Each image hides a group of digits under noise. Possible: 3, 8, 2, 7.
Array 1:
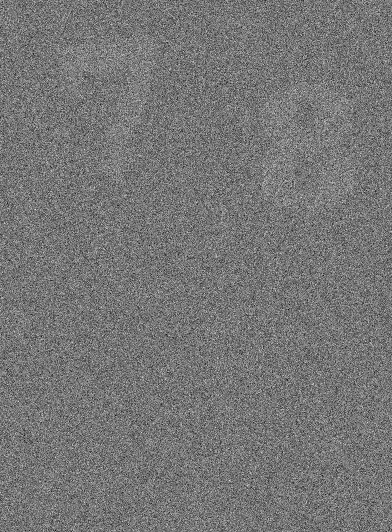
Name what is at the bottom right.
nothing
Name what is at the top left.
7
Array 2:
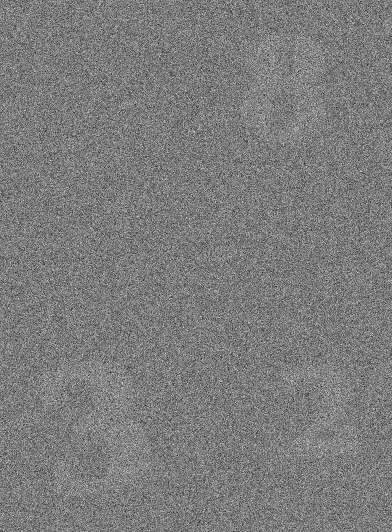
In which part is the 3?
bottom left
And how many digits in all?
3
